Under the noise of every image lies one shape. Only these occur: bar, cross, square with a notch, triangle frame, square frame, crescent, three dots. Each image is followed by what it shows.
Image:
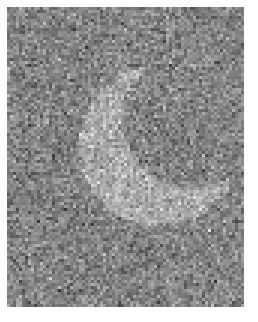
crescent
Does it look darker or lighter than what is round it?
lighter
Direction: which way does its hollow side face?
up and right
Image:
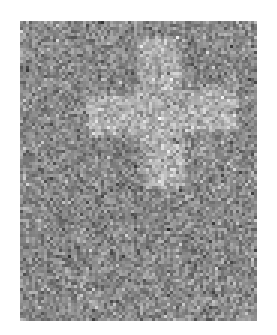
cross
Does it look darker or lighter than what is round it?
lighter
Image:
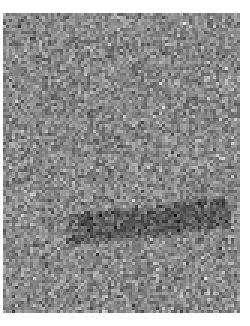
bar
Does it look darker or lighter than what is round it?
darker
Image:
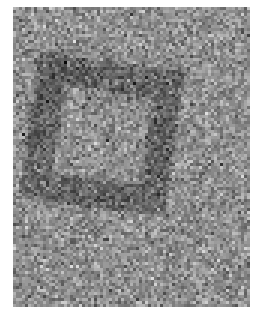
square frame
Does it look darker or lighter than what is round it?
darker
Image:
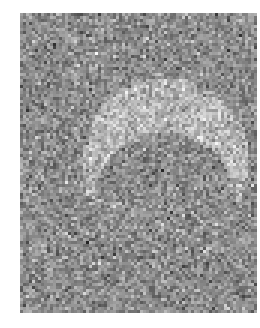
crescent
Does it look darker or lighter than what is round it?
lighter
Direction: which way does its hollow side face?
down
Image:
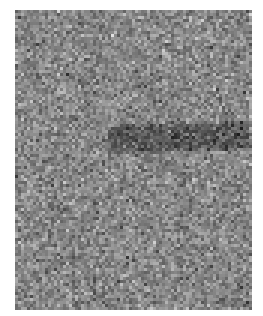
bar
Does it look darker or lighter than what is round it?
darker
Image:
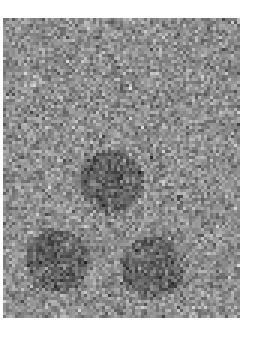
three dots
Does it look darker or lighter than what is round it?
darker
